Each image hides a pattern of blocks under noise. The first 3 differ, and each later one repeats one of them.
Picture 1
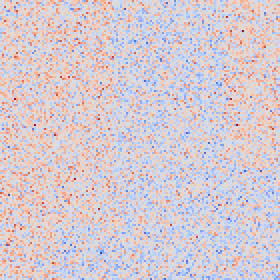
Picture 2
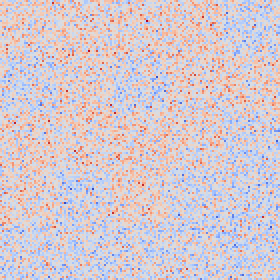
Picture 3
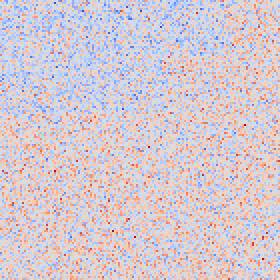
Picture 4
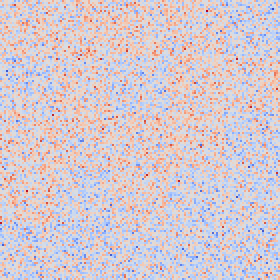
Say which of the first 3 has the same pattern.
2
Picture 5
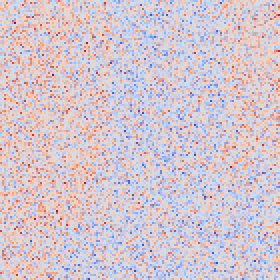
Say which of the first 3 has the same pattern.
1
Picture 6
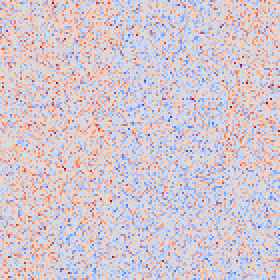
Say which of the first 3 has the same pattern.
1
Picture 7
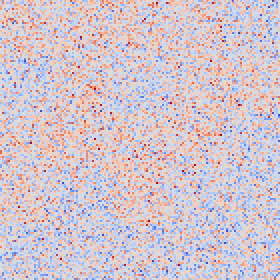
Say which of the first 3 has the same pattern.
2
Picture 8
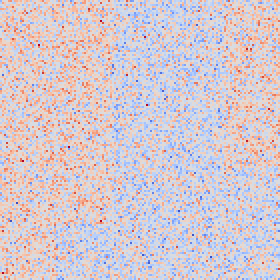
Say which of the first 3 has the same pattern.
1
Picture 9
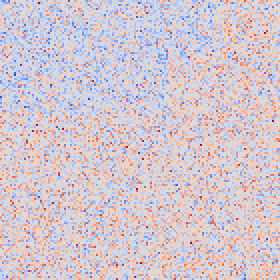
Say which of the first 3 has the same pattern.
3
